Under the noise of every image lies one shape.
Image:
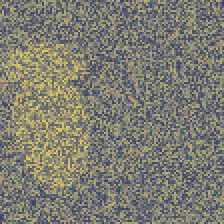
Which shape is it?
footprint
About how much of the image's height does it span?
two thirds
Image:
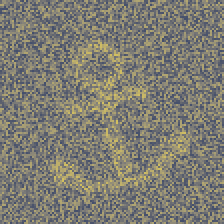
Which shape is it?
anchor
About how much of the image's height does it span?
two thirds
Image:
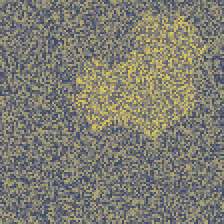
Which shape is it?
car
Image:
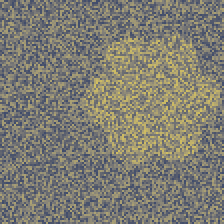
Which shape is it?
flower
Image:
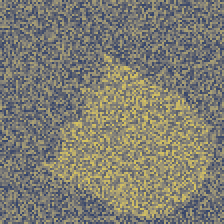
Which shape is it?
ghost
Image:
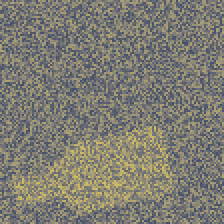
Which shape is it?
bottle
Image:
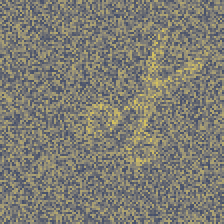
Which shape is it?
pair of scissors
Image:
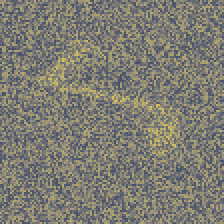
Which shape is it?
musical note
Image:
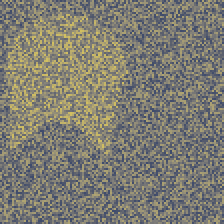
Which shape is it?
cat's head
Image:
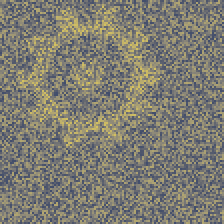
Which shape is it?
gear
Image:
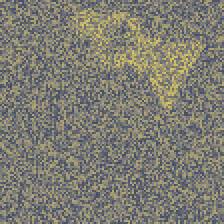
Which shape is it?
chess bishop
